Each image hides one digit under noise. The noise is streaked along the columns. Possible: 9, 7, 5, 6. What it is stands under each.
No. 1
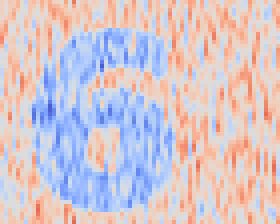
6
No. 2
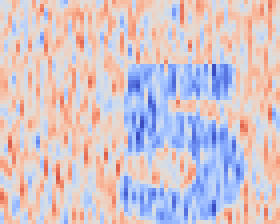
5
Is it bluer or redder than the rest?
bluer
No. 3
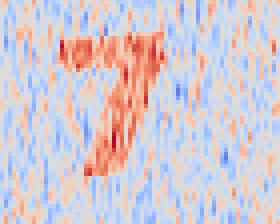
7
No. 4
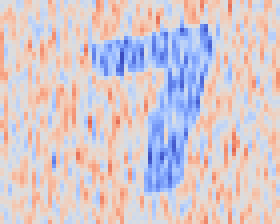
7
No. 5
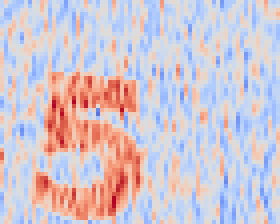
5
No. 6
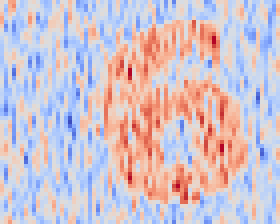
6
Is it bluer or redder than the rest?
redder
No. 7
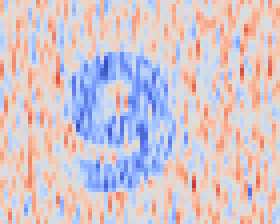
9
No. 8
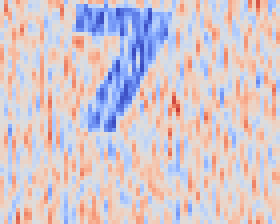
7
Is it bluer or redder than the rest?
bluer
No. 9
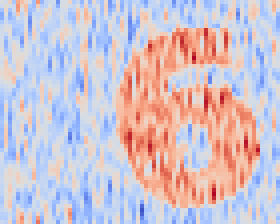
6
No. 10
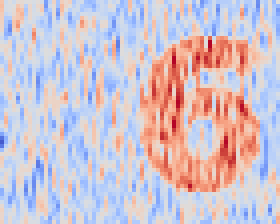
6
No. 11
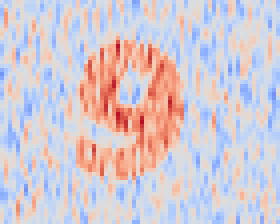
9
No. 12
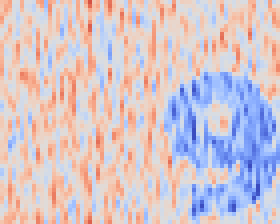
9
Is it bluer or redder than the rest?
bluer
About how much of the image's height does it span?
two thirds
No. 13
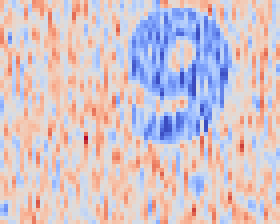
9
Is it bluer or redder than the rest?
bluer
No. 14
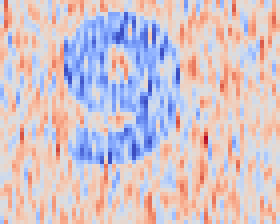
9
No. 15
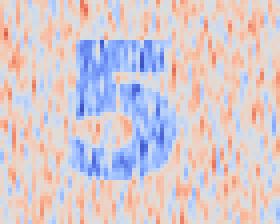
5
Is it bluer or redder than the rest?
bluer
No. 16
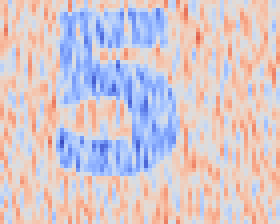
5
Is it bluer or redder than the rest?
bluer
